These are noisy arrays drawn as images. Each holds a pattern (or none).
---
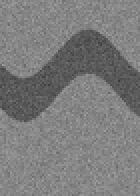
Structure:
a wavy band
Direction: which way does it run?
left to right
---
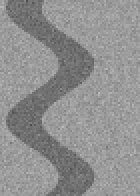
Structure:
a wavy band
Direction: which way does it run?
top to bottom
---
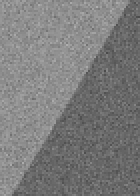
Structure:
a sharp edge
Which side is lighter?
top left
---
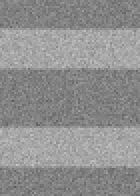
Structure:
horizontal stripes
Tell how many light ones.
2
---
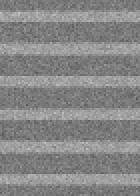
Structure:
horizontal stripes
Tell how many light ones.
6
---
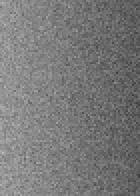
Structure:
a smooth slope
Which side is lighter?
left
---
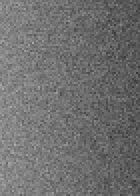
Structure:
a smooth slope
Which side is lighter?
left
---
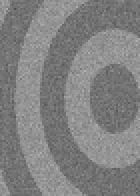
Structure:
rings round one point
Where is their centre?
middle right
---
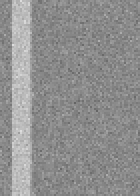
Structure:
one vertical stripe
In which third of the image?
left
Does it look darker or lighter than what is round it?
lighter
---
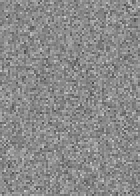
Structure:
only noise
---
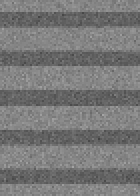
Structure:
horizontal stripes
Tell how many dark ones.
5
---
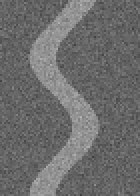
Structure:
a wavy band
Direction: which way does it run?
top to bottom
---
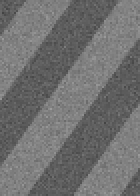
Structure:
diagonal stripes
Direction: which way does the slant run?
bottom left to top right
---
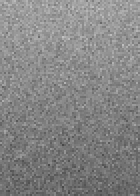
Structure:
a smooth slope
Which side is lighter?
top
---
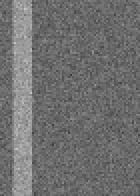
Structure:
one vertical stripe
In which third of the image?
left
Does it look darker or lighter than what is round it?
lighter
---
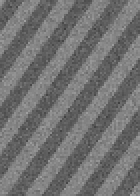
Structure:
diagonal stripes
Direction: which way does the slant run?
bottom left to top right
